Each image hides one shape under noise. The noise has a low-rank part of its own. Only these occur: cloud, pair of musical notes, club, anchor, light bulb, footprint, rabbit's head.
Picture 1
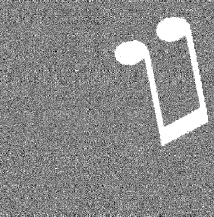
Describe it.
light pair of musical notes
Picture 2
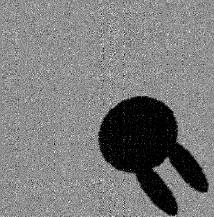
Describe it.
dark rabbit's head
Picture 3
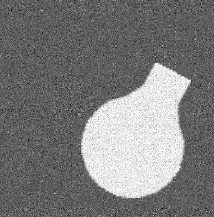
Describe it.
light light bulb
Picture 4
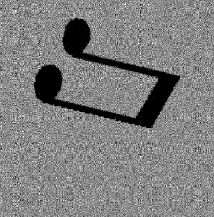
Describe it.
dark pair of musical notes
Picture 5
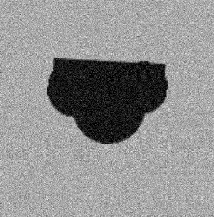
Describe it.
dark cloud
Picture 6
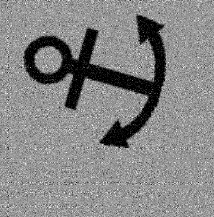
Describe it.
dark anchor
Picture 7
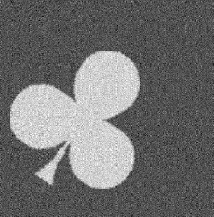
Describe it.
light club
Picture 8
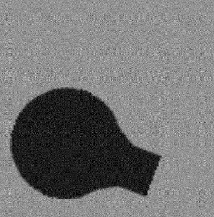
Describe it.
dark light bulb
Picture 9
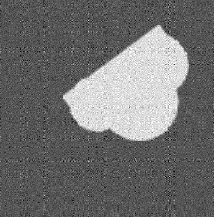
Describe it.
light cloud
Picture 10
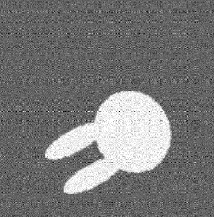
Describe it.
light rabbit's head
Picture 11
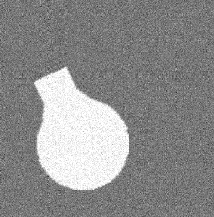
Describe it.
light light bulb
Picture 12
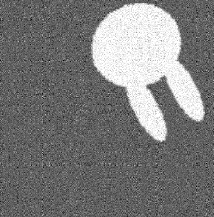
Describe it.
light rabbit's head
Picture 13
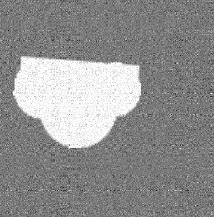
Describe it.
light cloud
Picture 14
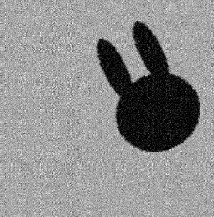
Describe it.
dark rabbit's head
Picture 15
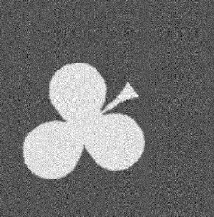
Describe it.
light club
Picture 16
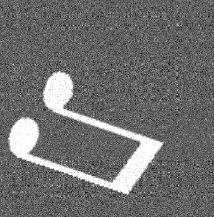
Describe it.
light pair of musical notes
